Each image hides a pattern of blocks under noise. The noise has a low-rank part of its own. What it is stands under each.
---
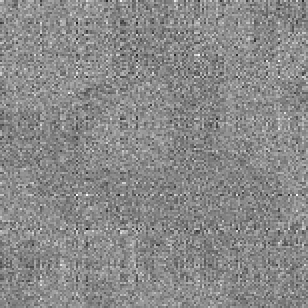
mirrored about the diagonal from the top left
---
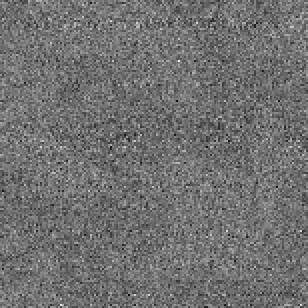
mirrored about the diagonal from the top left
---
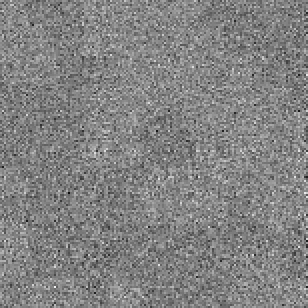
mirrored about the diagonal from the bottom left
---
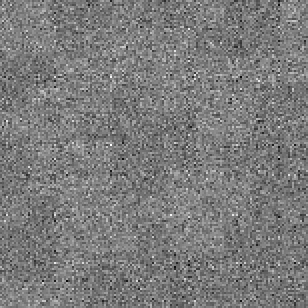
mirrored about the diagonal from the top left
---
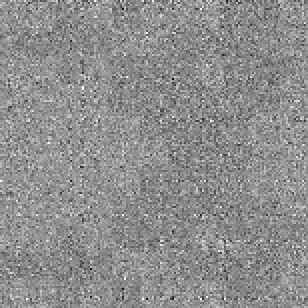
top and bottom mirror each other
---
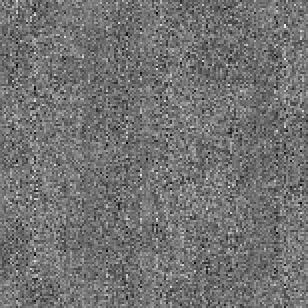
top and bottom mirror each other
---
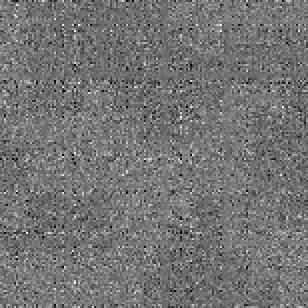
no symmetry
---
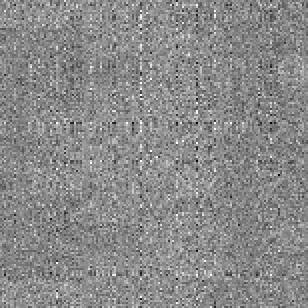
top and bottom mirror each other
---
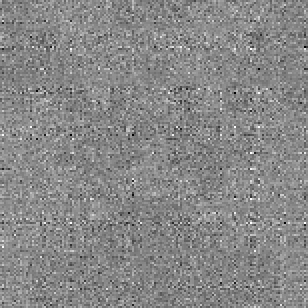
left and right mirror each other
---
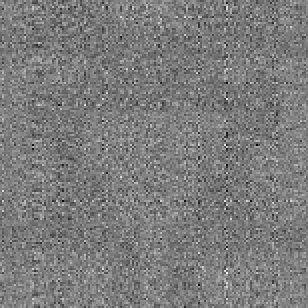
left and right mirror each other
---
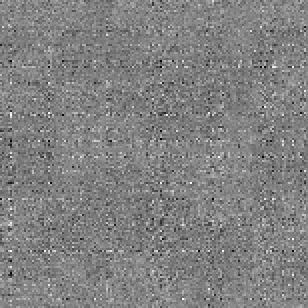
the same after a half turn
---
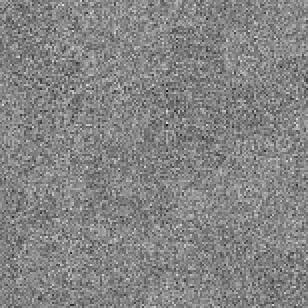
mirrored about the diagonal from the bottom left
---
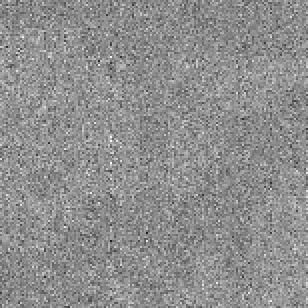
no symmetry
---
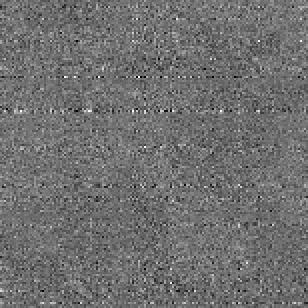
no symmetry
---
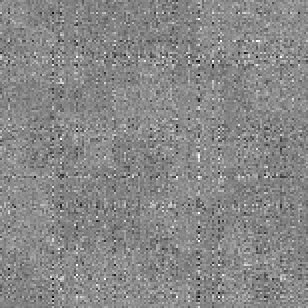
mirrored about the diagonal from the bottom left
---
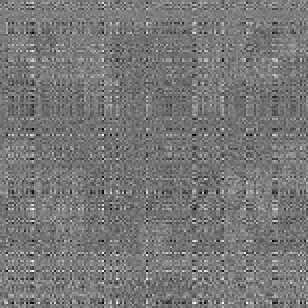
left and right mirror each other
